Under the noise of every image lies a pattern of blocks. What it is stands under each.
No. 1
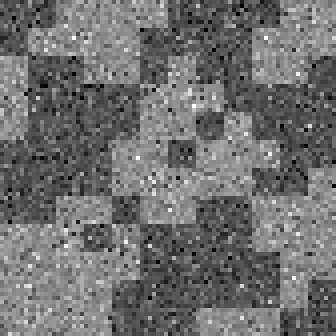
mirrored about the diagonal from the bottom left
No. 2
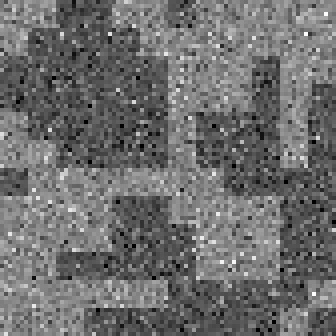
mirrored about the diagonal from the top left
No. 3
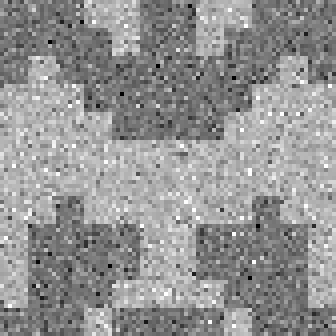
left and right mirror each other
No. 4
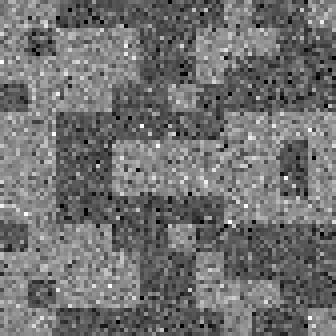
top and bottom mirror each other
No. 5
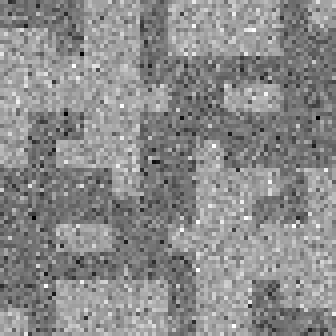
the same after a half turn
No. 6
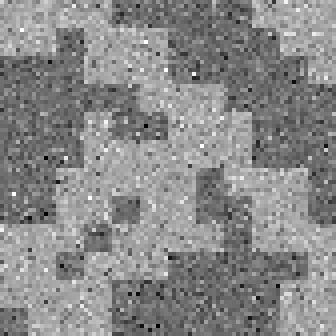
mirrored about the diagonal from the bottom left
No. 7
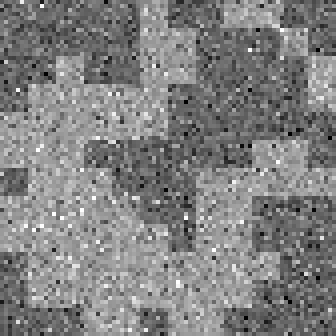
mirrored about the diagonal from the bottom left
